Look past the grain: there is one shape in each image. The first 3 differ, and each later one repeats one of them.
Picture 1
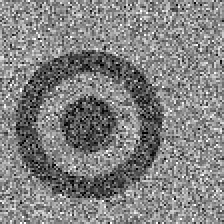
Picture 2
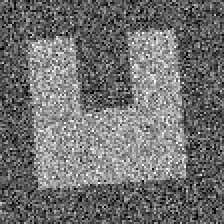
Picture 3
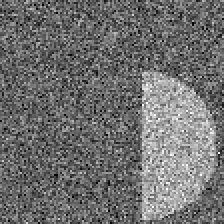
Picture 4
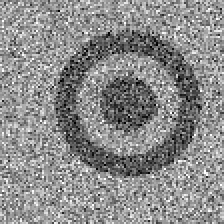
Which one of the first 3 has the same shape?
1
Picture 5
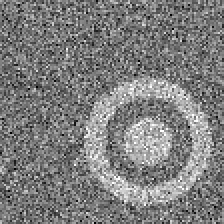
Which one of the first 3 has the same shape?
1
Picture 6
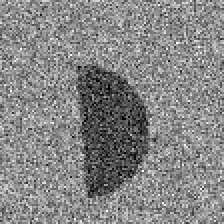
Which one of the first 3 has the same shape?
3
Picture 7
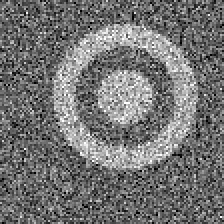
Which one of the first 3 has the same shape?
1
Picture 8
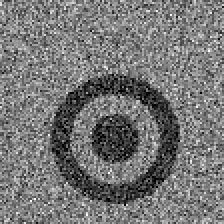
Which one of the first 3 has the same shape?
1
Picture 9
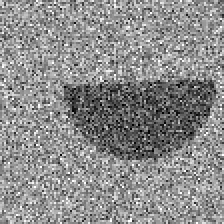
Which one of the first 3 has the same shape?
3
